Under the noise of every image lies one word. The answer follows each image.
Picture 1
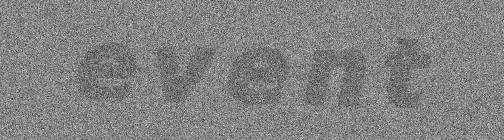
event
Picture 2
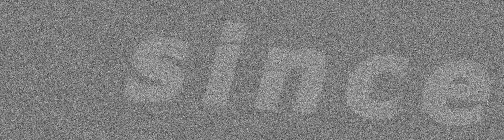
since
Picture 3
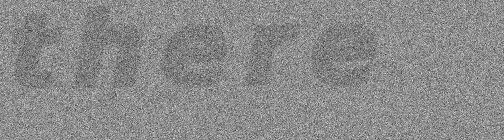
there
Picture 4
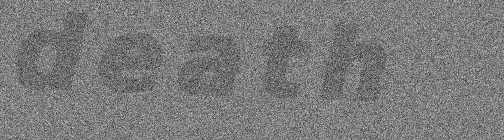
death
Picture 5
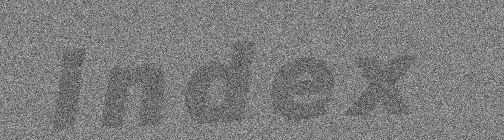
index
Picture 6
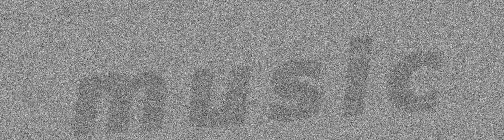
music
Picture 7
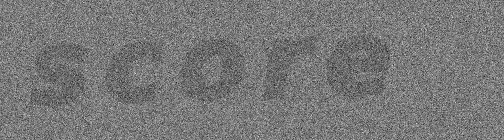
score
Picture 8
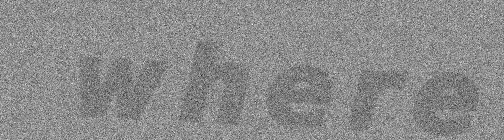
where
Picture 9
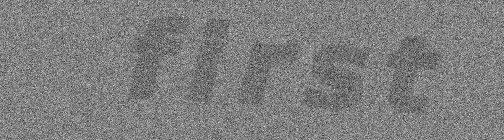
first
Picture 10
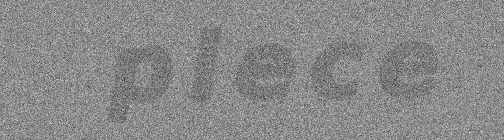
piece
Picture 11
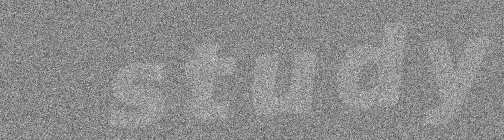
study
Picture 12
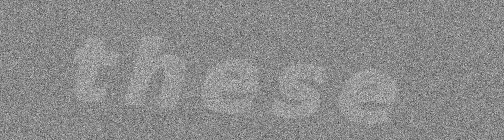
these
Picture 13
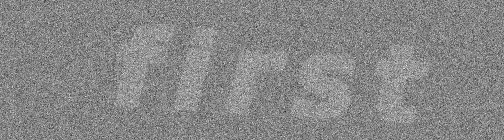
first
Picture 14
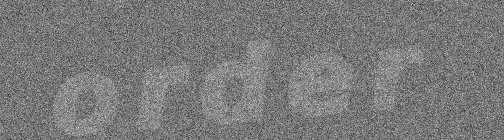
order
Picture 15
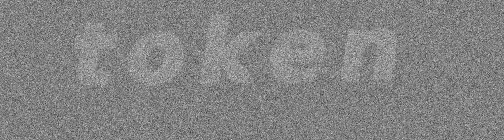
token
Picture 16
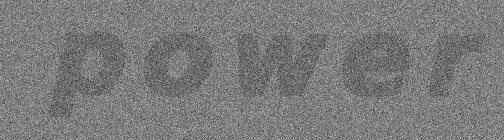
power
